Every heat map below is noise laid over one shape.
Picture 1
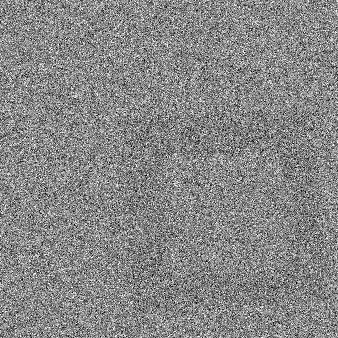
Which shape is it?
square frame
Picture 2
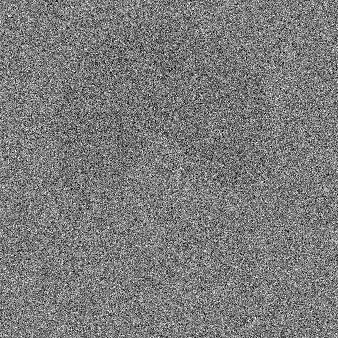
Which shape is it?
disc with a wedge cut out
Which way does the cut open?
down
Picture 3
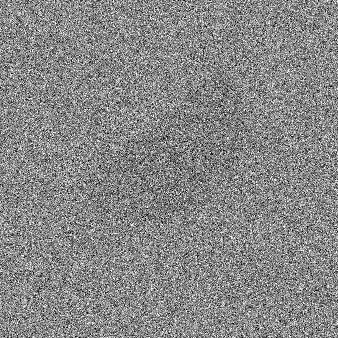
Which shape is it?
half disc
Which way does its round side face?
down and right
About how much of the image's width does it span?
half
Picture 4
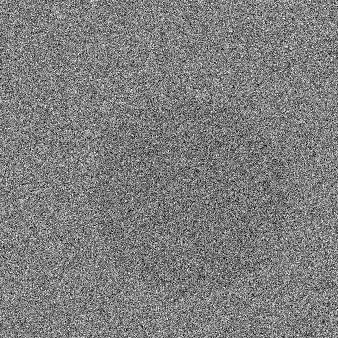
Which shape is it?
disc
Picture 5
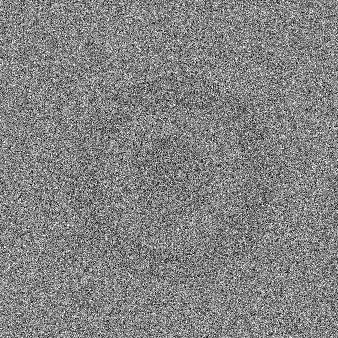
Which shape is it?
bullseye
